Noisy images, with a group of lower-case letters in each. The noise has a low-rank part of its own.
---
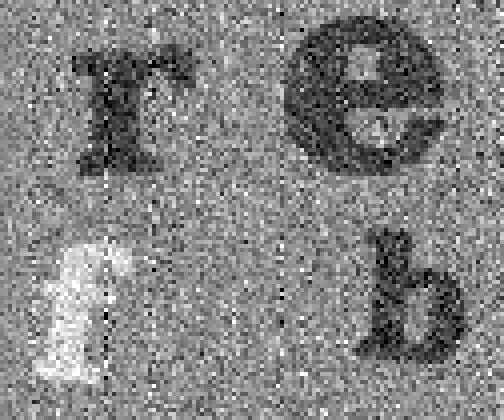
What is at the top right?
e
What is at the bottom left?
f
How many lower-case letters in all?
4
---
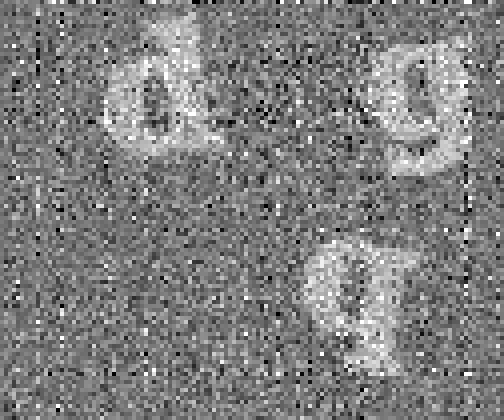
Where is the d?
top left
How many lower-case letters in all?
3
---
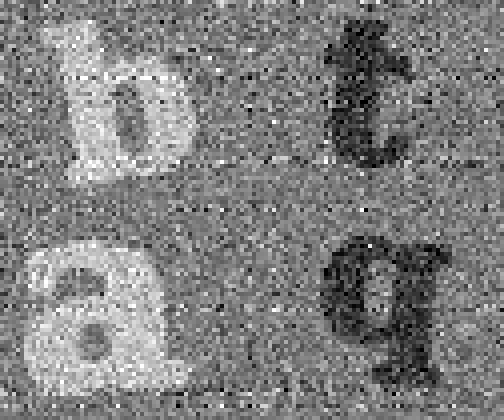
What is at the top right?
t
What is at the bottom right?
q
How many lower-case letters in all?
4
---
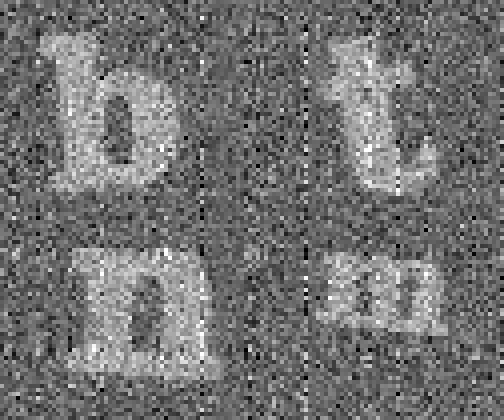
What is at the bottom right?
m
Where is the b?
top left
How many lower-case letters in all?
4
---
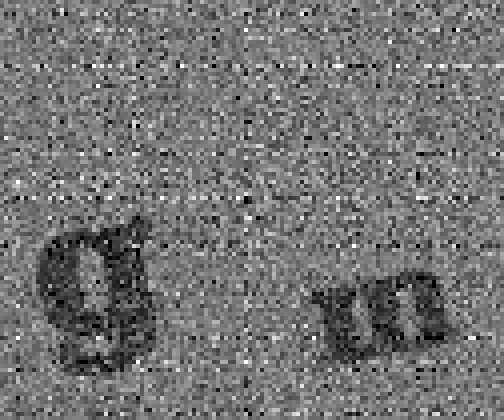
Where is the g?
bottom left
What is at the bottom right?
m
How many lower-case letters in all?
2
